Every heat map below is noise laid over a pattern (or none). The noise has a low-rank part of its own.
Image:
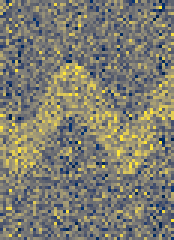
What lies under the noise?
a wavy band
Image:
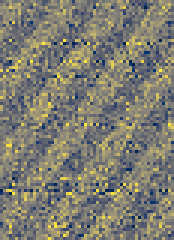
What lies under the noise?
diagonal stripes
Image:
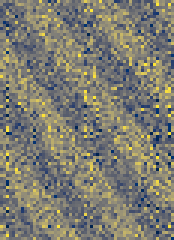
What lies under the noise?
diagonal stripes
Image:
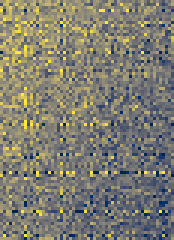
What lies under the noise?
a smooth slope
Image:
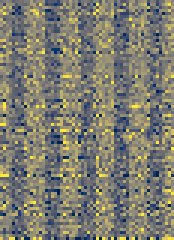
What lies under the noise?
vertical stripes
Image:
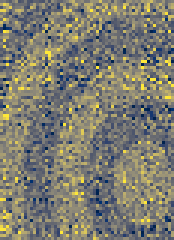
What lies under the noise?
rings round one point
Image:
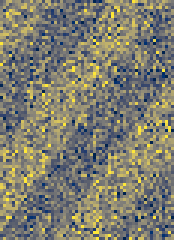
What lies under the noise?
diagonal stripes
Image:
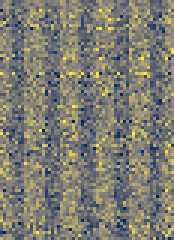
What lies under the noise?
vertical stripes
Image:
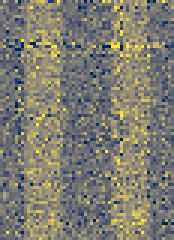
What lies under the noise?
vertical stripes
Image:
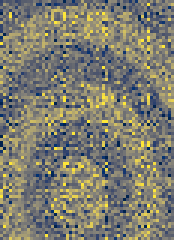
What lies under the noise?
rings round one point
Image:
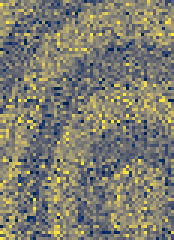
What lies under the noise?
rings round one point
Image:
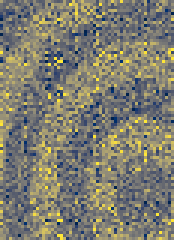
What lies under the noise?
rings round one point
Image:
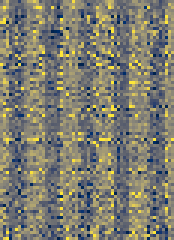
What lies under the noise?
vertical stripes
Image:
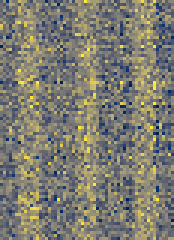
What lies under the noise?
vertical stripes
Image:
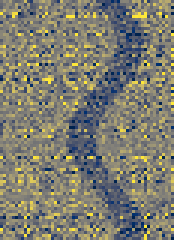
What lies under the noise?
a wavy band
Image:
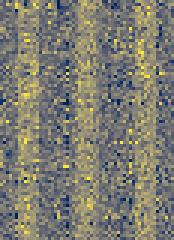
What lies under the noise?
vertical stripes
